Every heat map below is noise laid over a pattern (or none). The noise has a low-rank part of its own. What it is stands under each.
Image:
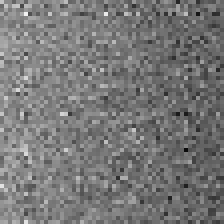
a smooth slope
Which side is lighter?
left
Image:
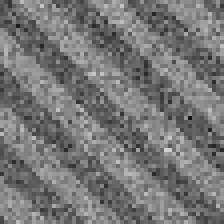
diagonal stripes
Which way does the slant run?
top left to bottom right
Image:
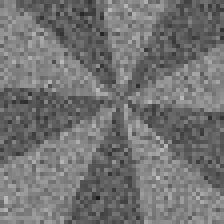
spokes from one point
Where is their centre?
centre
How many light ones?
5
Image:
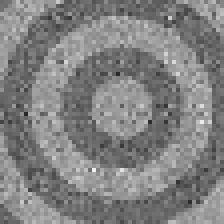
rings round one point
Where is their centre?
centre
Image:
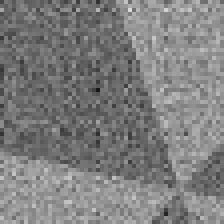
spokes from one point
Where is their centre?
bottom right
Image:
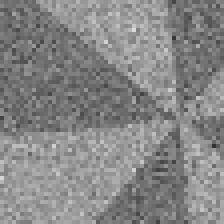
spokes from one point
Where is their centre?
middle right
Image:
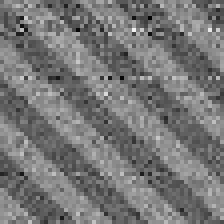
diagonal stripes
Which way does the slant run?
top left to bottom right
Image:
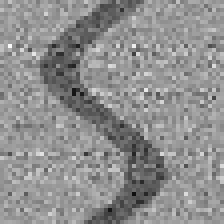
a wavy band
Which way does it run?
top to bottom
